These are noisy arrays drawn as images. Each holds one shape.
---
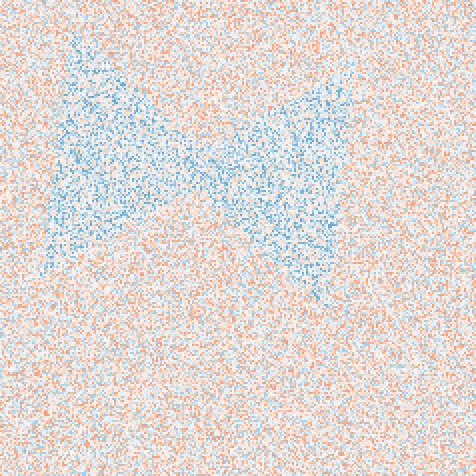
bow tie
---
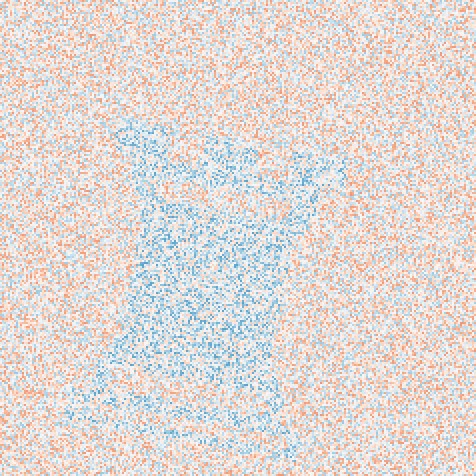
chess rook
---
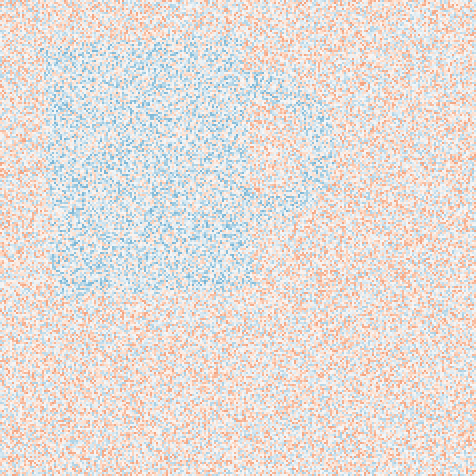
cup
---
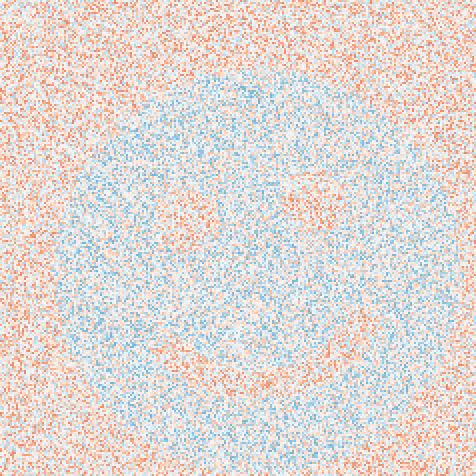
smiling face
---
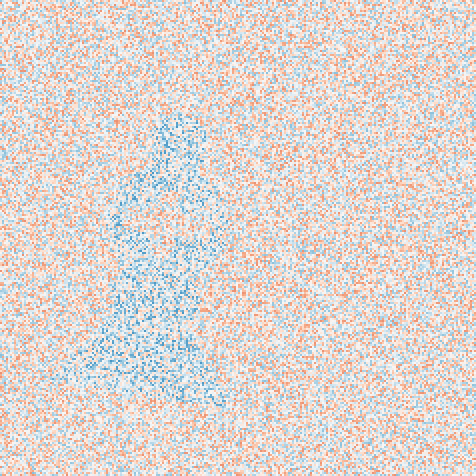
chess bishop
